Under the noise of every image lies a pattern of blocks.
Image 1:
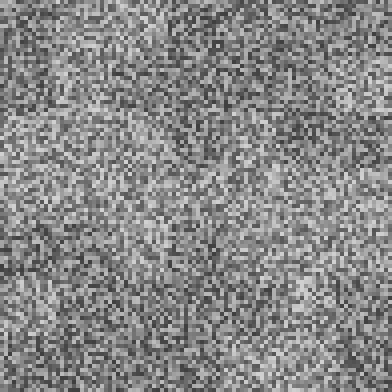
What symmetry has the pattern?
the same after a half turn
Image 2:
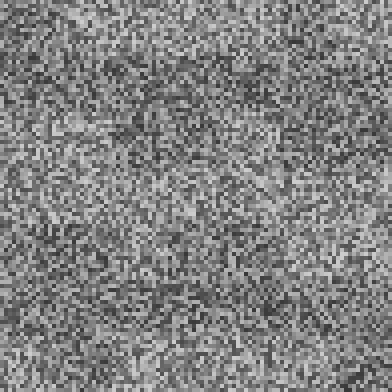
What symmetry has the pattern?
the same after a half turn
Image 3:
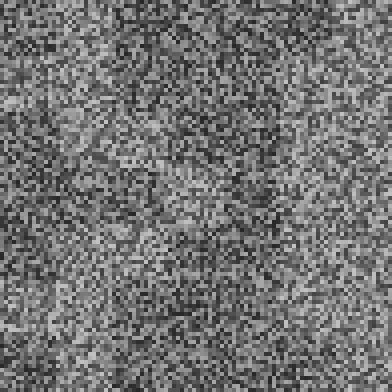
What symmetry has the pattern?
top and bottom mirror each other
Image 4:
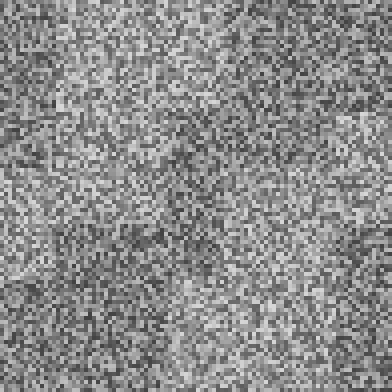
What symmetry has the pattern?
the same after a half turn
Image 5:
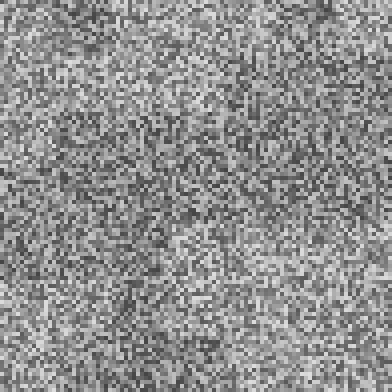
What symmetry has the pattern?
no symmetry
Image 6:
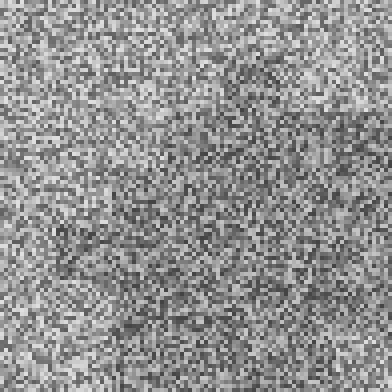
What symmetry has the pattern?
mirrored about the diagonal from the top left
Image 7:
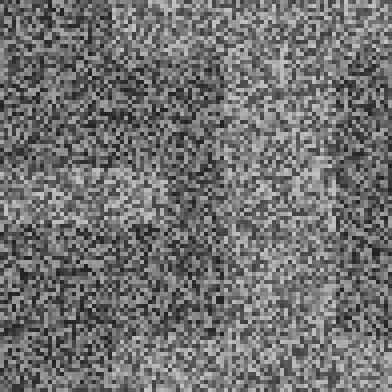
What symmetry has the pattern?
top and bottom mirror each other
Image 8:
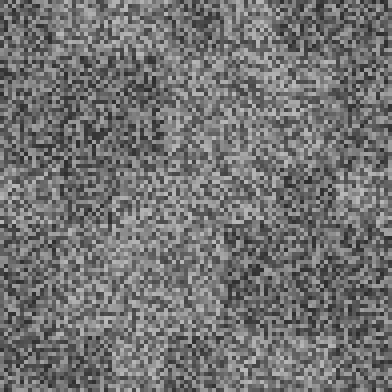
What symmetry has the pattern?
the same after a half turn
